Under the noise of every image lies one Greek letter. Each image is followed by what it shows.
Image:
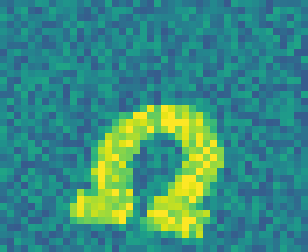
omega
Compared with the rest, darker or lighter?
lighter
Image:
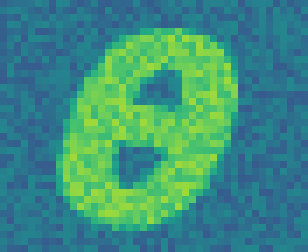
theta
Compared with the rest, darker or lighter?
lighter
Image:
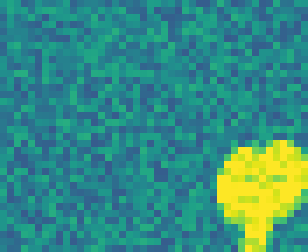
phi
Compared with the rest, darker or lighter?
lighter
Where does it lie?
bottom right
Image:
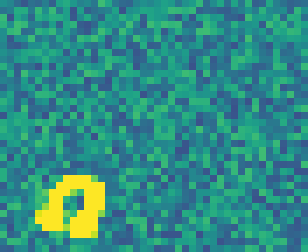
omega
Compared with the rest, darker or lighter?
lighter
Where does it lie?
bottom left
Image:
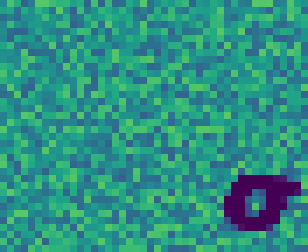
sigma
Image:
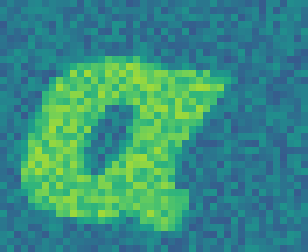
alpha
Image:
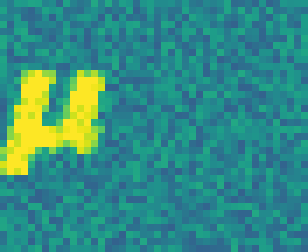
mu
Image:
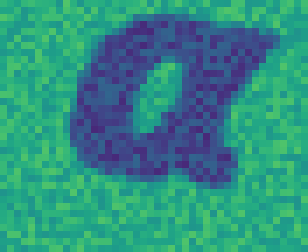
alpha
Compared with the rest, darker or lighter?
darker
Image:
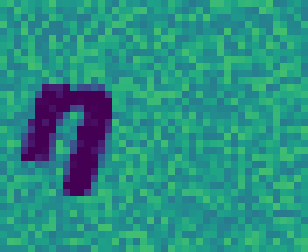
eta
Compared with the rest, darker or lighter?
darker
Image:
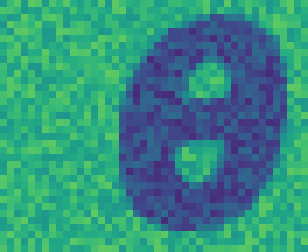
theta
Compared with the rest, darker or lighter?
darker
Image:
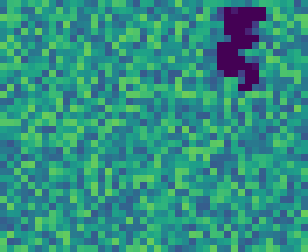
xi
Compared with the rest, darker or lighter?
darker
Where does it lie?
top right
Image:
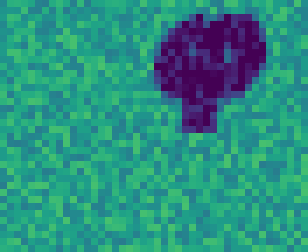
phi
